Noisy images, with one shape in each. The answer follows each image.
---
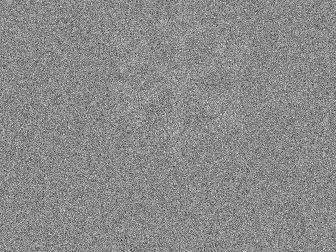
snowflake
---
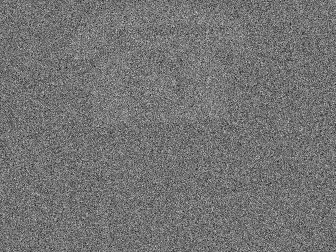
telephone
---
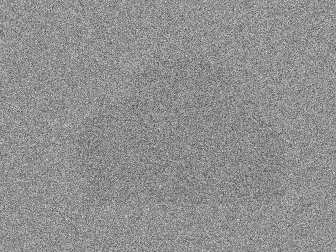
cloud
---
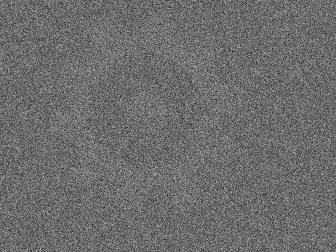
gear
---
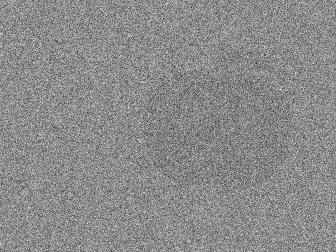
apple
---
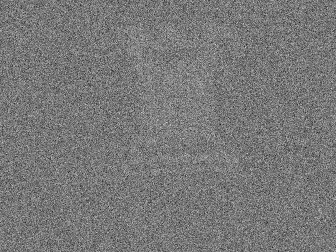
chess rook
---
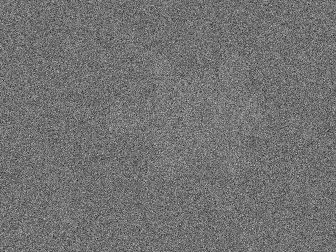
turtle
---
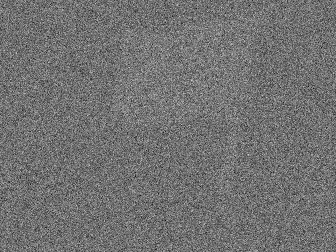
flag
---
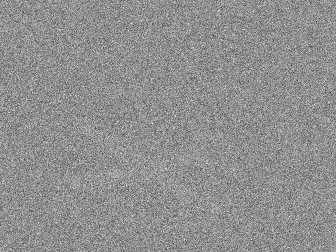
pair of scissors
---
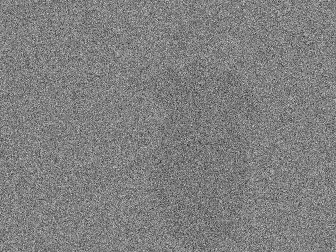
footprint
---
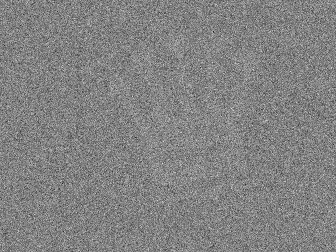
chess queen
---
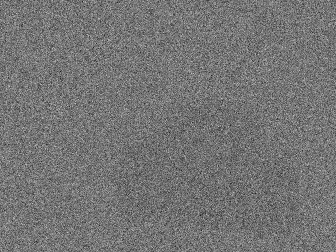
cloud
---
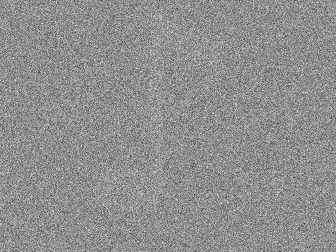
musical note
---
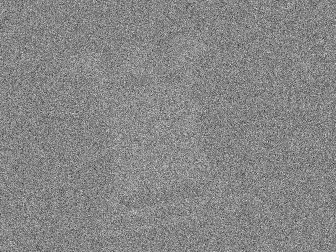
chess rook
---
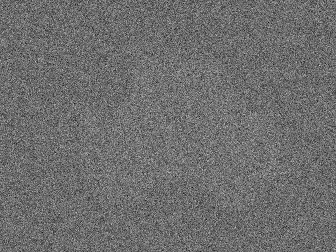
car
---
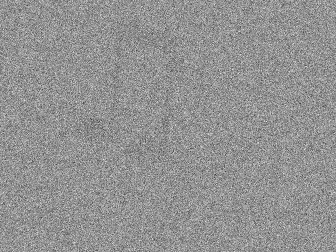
pair of musical notes
